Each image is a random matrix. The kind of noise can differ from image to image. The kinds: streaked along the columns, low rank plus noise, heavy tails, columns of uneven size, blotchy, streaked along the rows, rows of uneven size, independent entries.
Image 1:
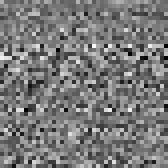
rows of uneven size
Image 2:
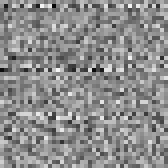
rows of uneven size
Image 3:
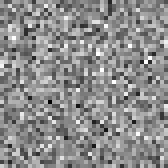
independent entries
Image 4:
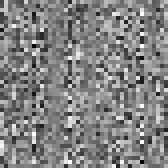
columns of uneven size
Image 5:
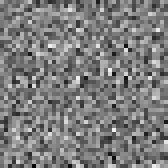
low rank plus noise
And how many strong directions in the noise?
three or four
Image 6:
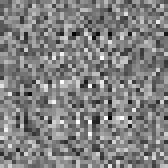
low rank plus noise
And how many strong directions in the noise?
two
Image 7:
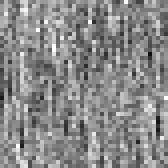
streaked along the columns
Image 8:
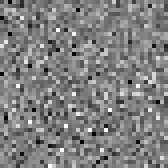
heavy tails
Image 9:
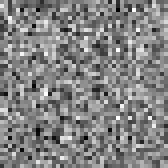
low rank plus noise
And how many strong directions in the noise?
one
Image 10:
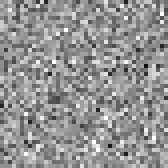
independent entries
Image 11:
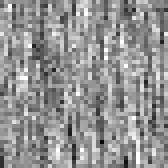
streaked along the columns
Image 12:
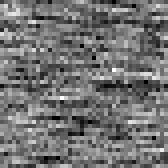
streaked along the rows
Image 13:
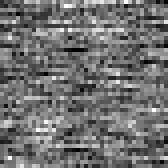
streaked along the rows
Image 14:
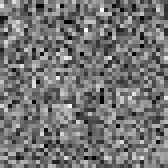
low rank plus noise
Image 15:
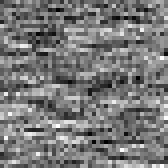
streaked along the rows
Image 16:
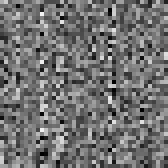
columns of uneven size
